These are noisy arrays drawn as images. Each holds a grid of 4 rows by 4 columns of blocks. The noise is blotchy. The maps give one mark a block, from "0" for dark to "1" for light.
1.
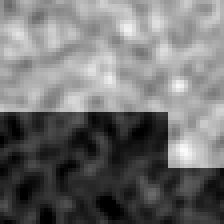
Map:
1 1 1 1
1 1 1 1
0 0 0 1
0 0 0 0
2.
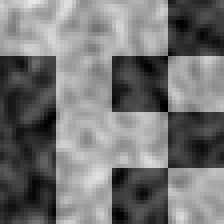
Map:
1 1 1 0
0 1 0 1
0 1 1 0
0 1 0 1
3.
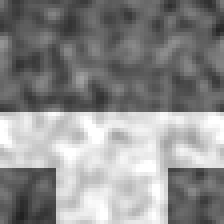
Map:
0 0 0 0
0 0 0 0
1 1 1 1
0 1 1 0
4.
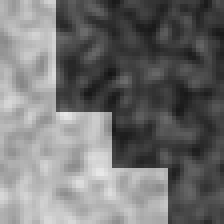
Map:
1 0 0 0
1 0 0 0
1 1 0 0
1 1 1 0
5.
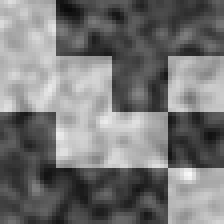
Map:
1 0 0 0
1 1 0 1
0 1 1 0
0 0 0 1
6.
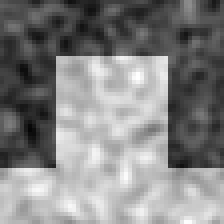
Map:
0 0 0 0
0 1 1 0
0 1 1 0
1 1 1 1
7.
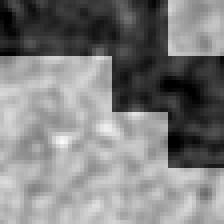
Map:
0 0 0 1
1 1 0 0
1 1 1 0
1 1 1 1
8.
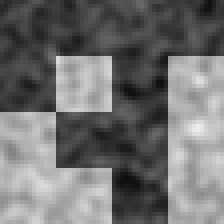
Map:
0 0 0 0
0 1 0 1
1 0 0 1
1 1 0 1
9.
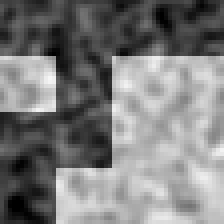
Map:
0 0 0 0
1 0 1 1
0 0 1 1
0 1 1 1
